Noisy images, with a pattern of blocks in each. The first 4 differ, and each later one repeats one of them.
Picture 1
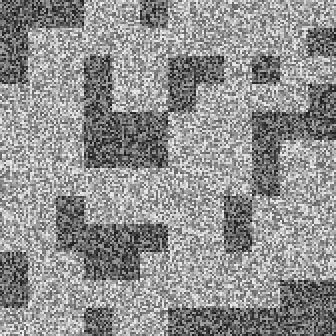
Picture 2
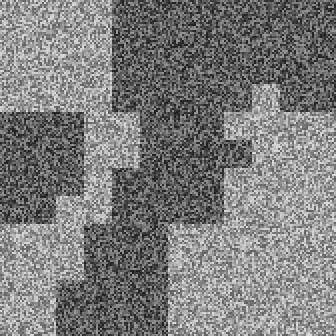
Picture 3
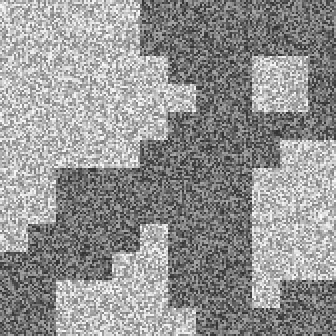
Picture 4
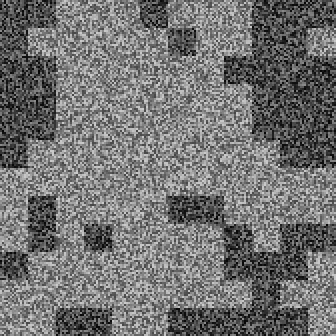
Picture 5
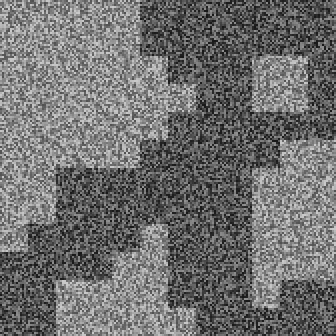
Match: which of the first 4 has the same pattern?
3
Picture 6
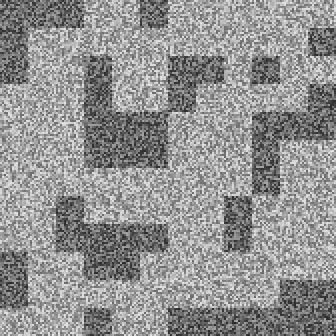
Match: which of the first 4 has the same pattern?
1
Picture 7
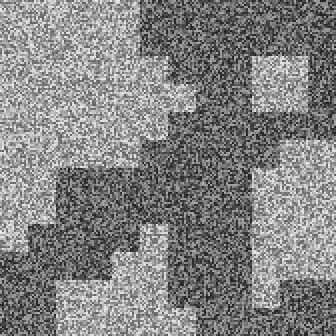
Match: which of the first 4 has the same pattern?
3
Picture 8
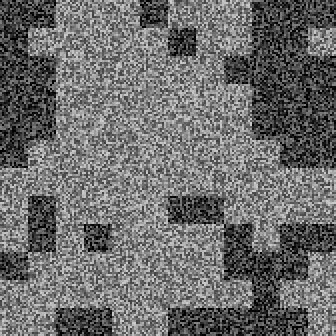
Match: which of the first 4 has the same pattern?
4
